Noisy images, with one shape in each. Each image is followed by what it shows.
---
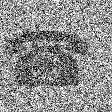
telephone
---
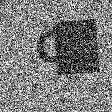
cup
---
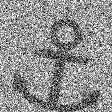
anchor
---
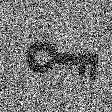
key
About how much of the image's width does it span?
two thirds
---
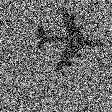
airplane
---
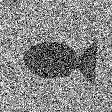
fish
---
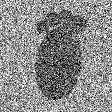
footprint
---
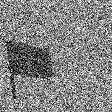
flag
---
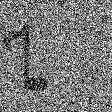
musical note
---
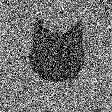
cat's head
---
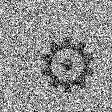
gear
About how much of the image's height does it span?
half
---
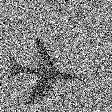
airplane
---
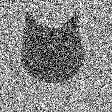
cat's head
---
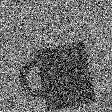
cup
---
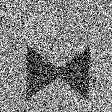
bow tie
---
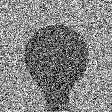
light bulb
